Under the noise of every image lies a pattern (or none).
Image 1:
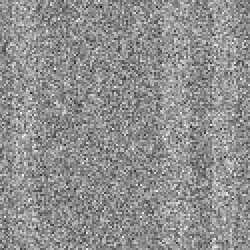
bands of columns
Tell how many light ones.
3
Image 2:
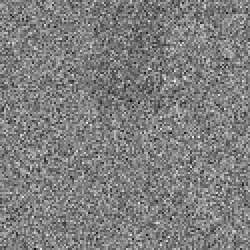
one block
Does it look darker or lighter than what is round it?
darker
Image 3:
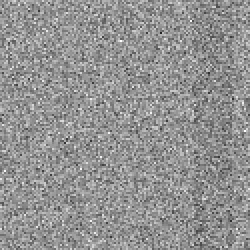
one band of columns
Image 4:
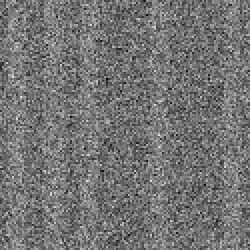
bands of columns
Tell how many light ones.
5
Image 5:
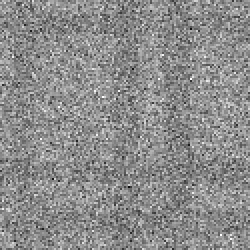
bands of rows crossing bands of columns
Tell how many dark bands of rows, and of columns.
3 and 3
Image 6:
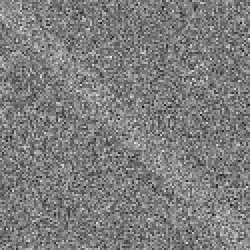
a diagonal band
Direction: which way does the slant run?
top left to bottom right
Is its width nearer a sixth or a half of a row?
a sixth
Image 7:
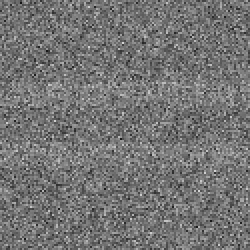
bands of rows
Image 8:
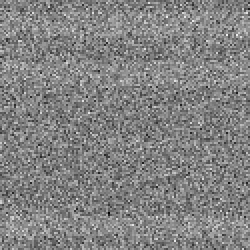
bands of rows
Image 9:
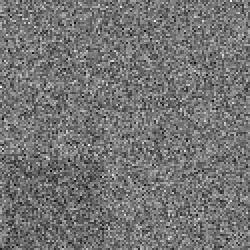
one block
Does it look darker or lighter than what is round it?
darker
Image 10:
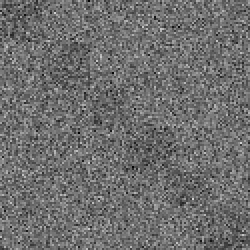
blocks along the diagonal
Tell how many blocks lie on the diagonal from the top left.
6
